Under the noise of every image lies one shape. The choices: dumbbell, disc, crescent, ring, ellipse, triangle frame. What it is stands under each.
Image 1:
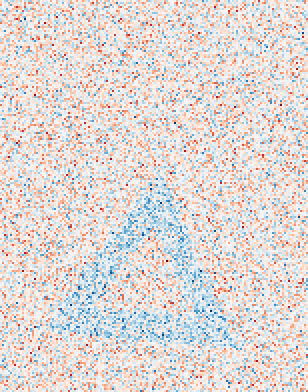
triangle frame
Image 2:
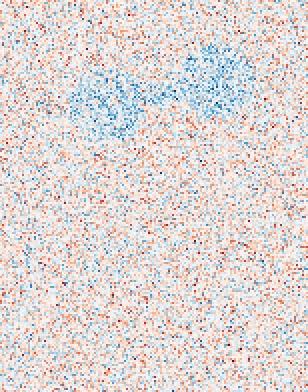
dumbbell
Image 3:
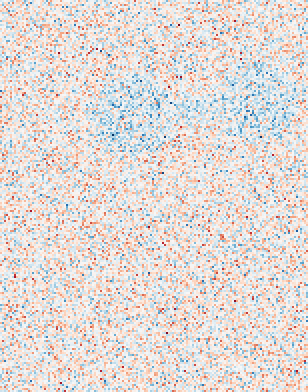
dumbbell
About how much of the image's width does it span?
two thirds
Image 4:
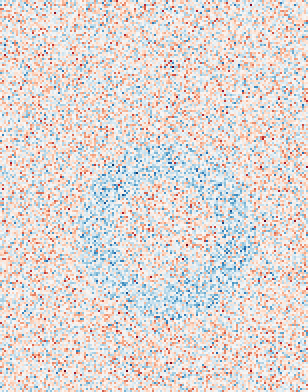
ring
